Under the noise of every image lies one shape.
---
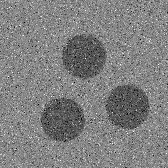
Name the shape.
three dots
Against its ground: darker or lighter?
darker
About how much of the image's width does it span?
two thirds
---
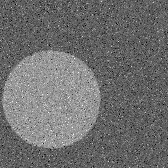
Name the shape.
disc
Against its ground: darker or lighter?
lighter
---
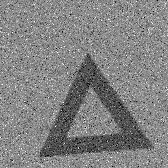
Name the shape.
triangle frame
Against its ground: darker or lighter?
darker
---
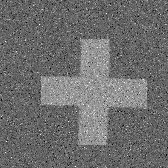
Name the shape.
cross
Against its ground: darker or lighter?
lighter
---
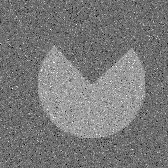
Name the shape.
disc with a wedge cut out
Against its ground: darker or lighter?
lighter
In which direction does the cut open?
up
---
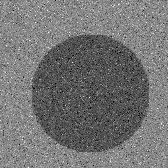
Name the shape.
disc
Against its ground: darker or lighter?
darker
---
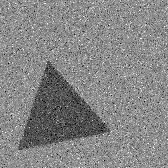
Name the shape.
triangle
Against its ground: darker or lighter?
darker
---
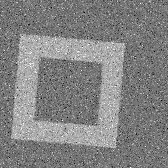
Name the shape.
square frame
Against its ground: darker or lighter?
lighter
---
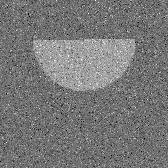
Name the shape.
half disc
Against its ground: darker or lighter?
lighter
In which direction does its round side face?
down
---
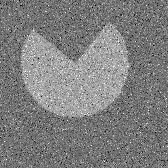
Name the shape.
disc with a wedge cut out
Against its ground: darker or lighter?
lighter
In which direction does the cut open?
up
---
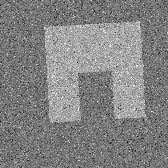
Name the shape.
square with a notch
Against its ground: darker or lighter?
lighter
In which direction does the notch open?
down
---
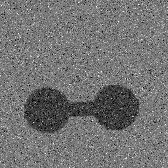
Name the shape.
dumbbell
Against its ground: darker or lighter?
darker
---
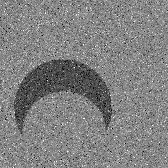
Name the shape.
crescent
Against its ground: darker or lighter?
darker
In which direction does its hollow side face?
down
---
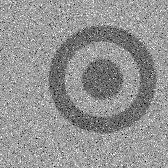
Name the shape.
bullseye
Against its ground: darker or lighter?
darker
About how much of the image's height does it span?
two thirds
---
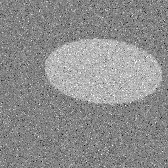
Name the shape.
ellipse
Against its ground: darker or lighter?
lighter
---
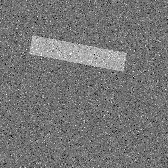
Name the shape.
bar
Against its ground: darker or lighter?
lighter
